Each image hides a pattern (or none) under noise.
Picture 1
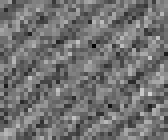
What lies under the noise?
diagonal stripes
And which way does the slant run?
bottom left to top right
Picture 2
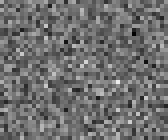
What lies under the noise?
only noise
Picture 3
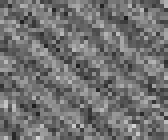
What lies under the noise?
diagonal stripes
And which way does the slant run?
top left to bottom right
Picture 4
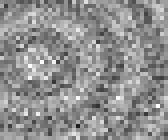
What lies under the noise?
rings round one point
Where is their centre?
middle left
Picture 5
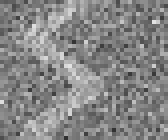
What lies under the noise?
a wavy band
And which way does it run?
top to bottom
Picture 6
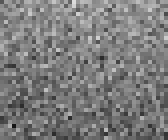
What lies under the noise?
a smooth slope
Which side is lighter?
top
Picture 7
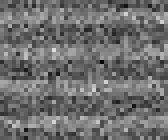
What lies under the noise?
horizontal stripes
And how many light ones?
4
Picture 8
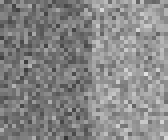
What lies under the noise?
a sharp edge
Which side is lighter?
right
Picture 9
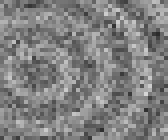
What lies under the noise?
rings round one point
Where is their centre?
middle left
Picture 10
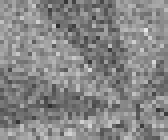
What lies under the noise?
spokes from one point
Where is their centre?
bottom right
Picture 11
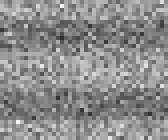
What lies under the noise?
horizontal stripes
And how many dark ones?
2
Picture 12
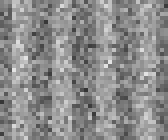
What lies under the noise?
vertical stripes
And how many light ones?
4
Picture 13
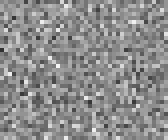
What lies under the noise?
only noise
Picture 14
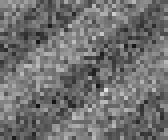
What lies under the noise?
diagonal stripes
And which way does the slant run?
bottom left to top right
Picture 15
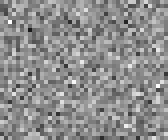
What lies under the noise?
only noise
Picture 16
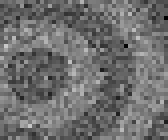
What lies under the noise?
rings round one point
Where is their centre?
middle left
